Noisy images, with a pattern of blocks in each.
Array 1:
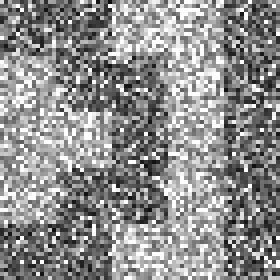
top and bottom mirror each other
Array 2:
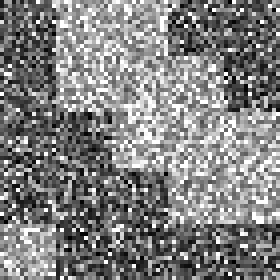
mirrored about the diagonal from the bottom left
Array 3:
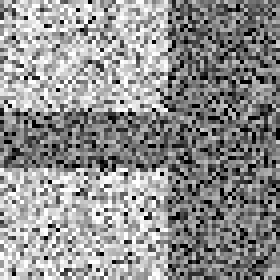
top and bottom mirror each other
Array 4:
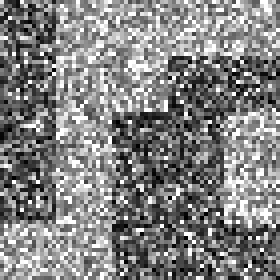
no symmetry
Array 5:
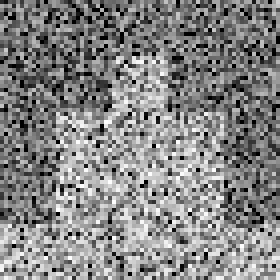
left and right mirror each other
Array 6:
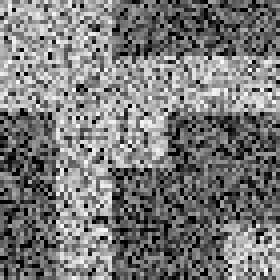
mirrored about the diagonal from the top left
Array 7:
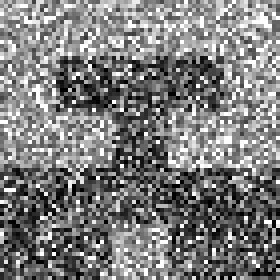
left and right mirror each other
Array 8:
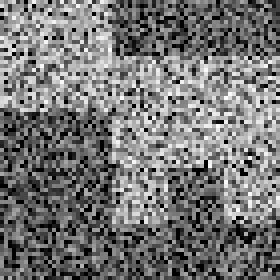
no symmetry
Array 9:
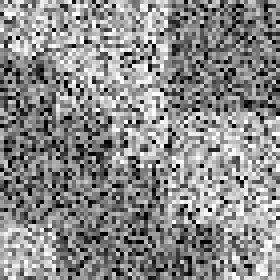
mirrored about the diagonal from the bottom left
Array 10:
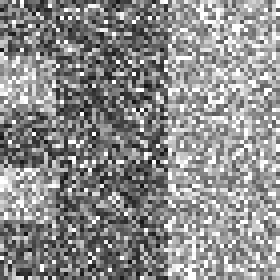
top and bottom mirror each other
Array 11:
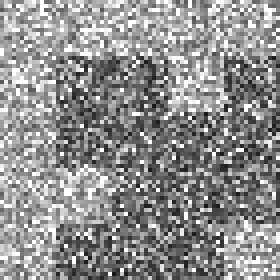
mirrored about the diagonal from the top left
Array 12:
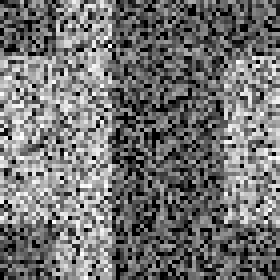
top and bottom mirror each other
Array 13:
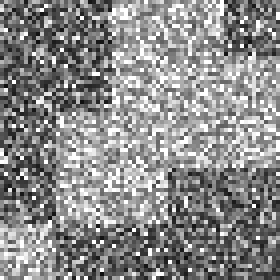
mirrored about the diagonal from the bottom left
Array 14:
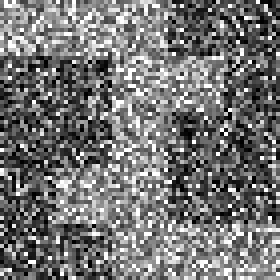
the same after a half turn
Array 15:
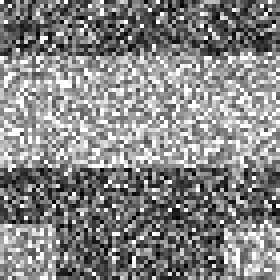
left and right mirror each other
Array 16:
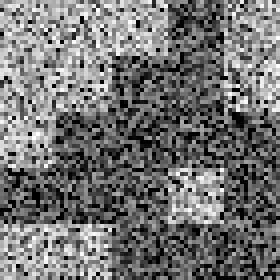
mirrored about the diagonal from the top left
